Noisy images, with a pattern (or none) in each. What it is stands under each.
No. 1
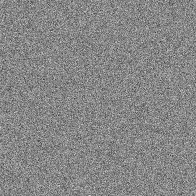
only noise
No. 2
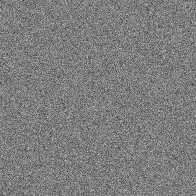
only noise
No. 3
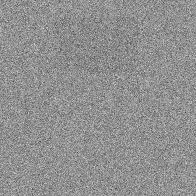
one block
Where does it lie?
top middle
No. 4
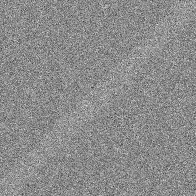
a diagonal band
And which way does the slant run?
bottom left to top right
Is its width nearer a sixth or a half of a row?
a sixth
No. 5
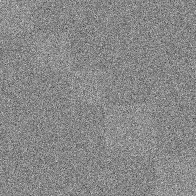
blocks along the diagonal
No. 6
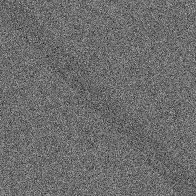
a diagonal band
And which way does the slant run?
top left to bottom right
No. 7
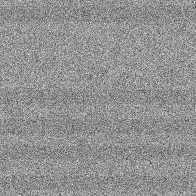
bands of rows
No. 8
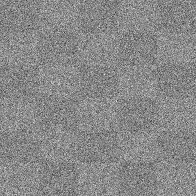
a checkerboard
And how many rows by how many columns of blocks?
6 by 5
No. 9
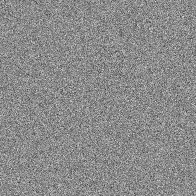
only noise
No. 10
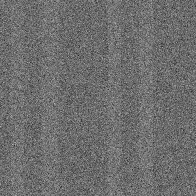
bands of columns
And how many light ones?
4
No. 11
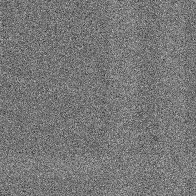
bands of rows crossing bands of columns
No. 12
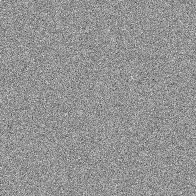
only noise
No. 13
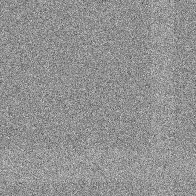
bands of rows crossing bands of columns
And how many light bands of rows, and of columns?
1 and 1
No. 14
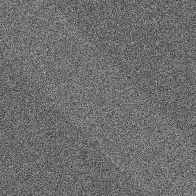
a diagonal band
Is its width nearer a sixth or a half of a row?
a half
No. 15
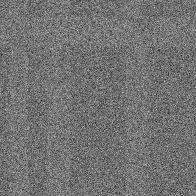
bands of rows crossing bands of columns
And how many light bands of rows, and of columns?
1 and 3
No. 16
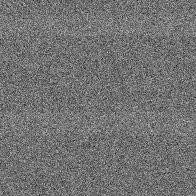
bands of rows
